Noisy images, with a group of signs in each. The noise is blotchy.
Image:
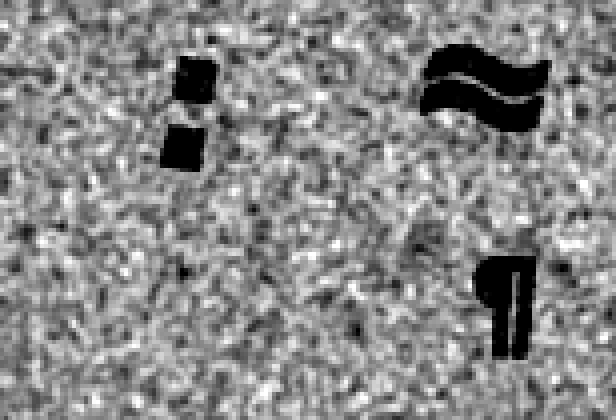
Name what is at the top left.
colon
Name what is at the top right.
approximately sign
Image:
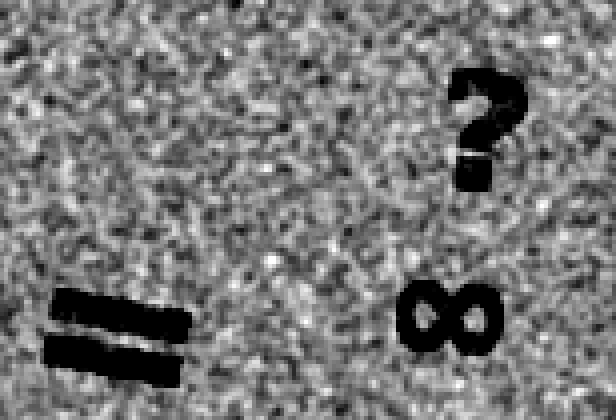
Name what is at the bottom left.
equals sign
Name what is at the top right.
question mark
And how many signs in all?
3
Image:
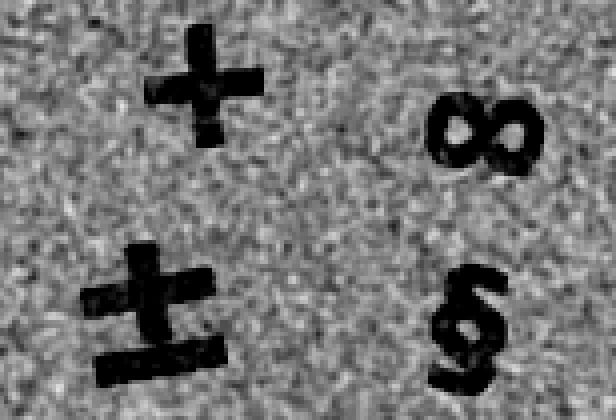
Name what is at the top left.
plus sign
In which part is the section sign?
bottom right
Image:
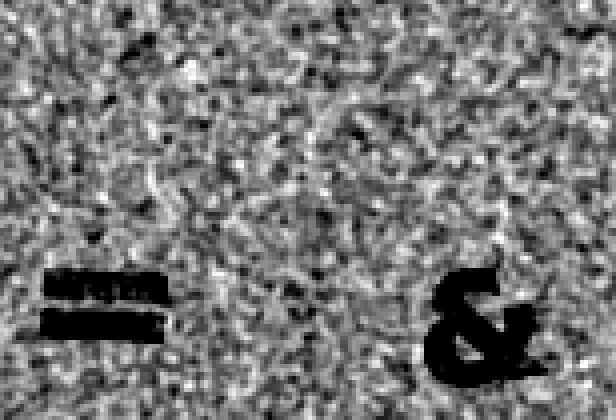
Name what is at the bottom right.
ampersand
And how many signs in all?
2
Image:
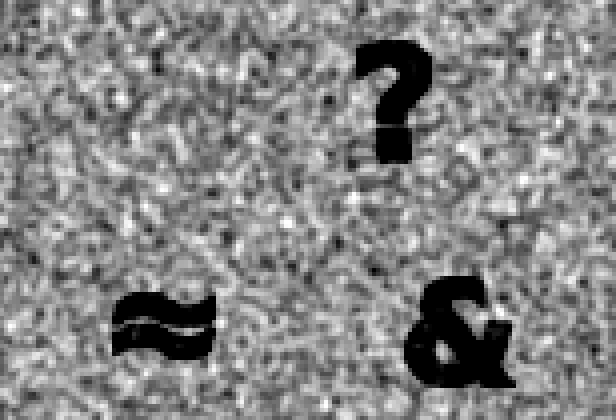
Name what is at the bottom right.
ampersand
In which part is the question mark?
top right
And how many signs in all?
3
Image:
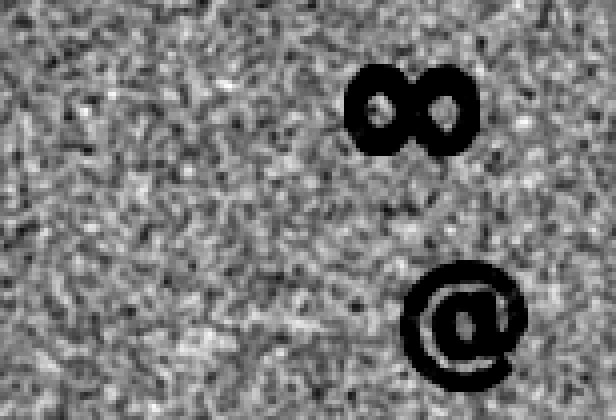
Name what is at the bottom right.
at sign
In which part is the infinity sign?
top right
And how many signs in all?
2
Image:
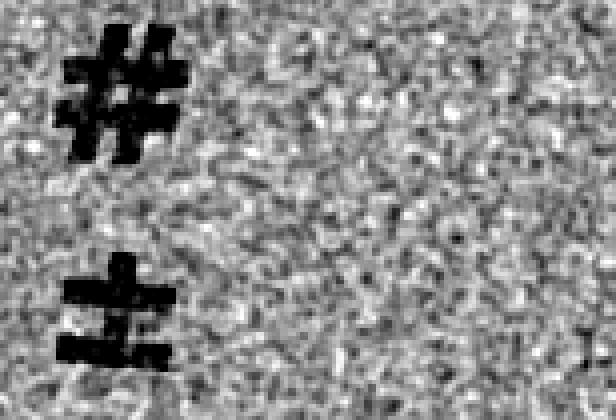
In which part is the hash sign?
top left
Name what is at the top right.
nothing
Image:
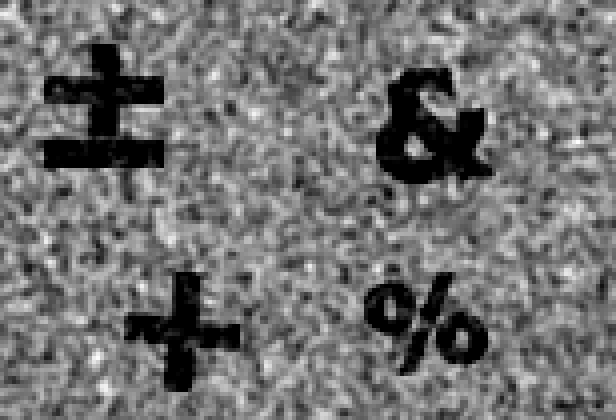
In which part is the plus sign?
bottom left
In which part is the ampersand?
top right
